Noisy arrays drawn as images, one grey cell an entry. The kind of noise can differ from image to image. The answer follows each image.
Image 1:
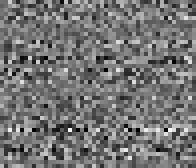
rows of uneven size
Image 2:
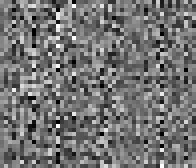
columns of uneven size
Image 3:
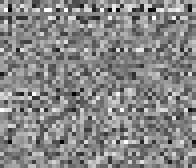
rows of uneven size
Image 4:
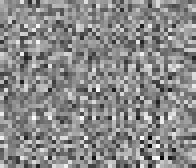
low rank plus noise
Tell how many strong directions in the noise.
two
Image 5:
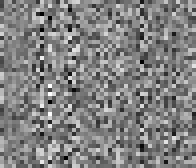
columns of uneven size
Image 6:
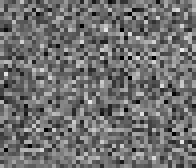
low rank plus noise
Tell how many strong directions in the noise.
two
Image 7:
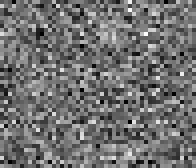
low rank plus noise
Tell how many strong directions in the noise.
three or four
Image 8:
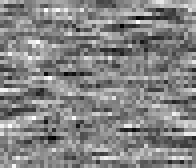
streaked along the rows
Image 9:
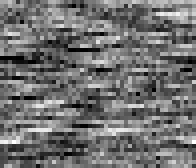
streaked along the rows
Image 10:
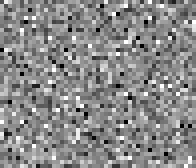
heavy tails
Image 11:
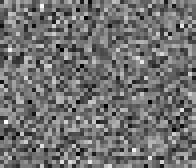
independent entries
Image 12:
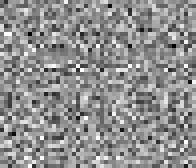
low rank plus noise
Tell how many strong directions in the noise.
one
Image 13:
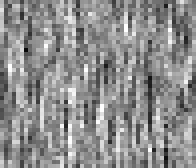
streaked along the columns
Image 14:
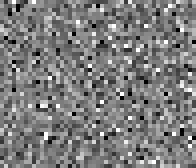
heavy tails
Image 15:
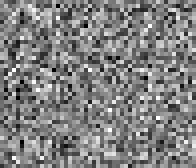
low rank plus noise
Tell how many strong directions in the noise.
three or four
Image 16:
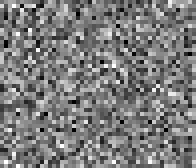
low rank plus noise
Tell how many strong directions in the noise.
five to eight
